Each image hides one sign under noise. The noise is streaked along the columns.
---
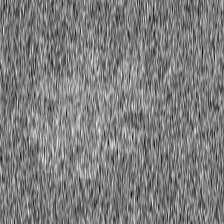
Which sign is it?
hash sign
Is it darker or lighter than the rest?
lighter
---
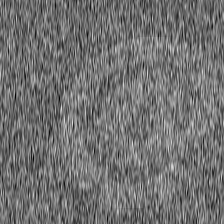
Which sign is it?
at sign
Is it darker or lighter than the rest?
lighter
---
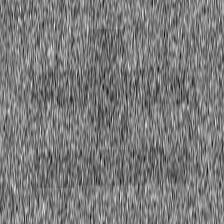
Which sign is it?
plus-minus sign
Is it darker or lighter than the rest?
darker
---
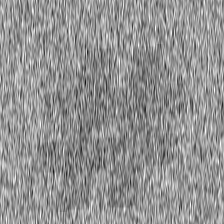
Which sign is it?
hash sign
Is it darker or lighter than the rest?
darker
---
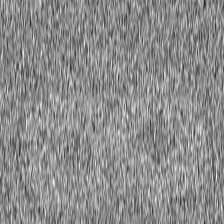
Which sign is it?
infinity sign
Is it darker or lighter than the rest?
lighter
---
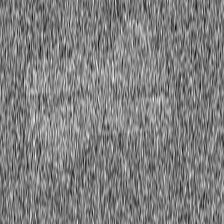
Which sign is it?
not-equal sign
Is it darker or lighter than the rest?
lighter
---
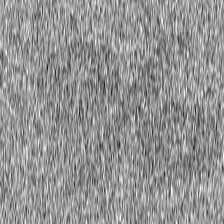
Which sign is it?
percent sign
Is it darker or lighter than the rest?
darker
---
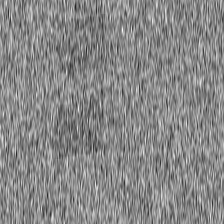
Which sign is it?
colon
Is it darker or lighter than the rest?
darker
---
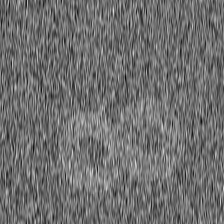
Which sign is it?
infinity sign
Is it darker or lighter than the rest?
lighter
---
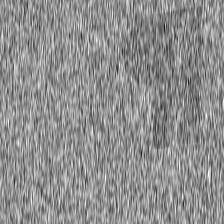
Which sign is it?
pilcrow
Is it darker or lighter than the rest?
darker
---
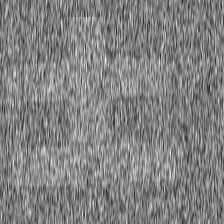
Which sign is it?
plus-minus sign
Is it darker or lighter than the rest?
lighter
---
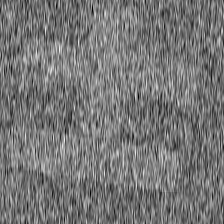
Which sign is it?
plus-minus sign
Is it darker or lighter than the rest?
lighter
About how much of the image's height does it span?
nearly all
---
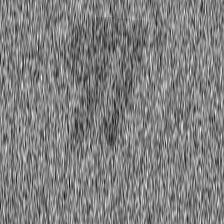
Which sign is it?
pilcrow
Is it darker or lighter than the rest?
darker
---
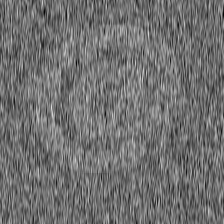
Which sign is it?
at sign
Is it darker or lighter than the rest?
lighter
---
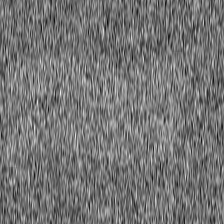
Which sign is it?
approximately sign
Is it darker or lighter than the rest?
lighter
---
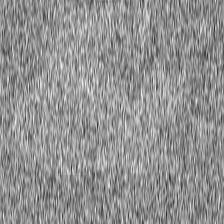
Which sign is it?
ampersand
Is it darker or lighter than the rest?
lighter
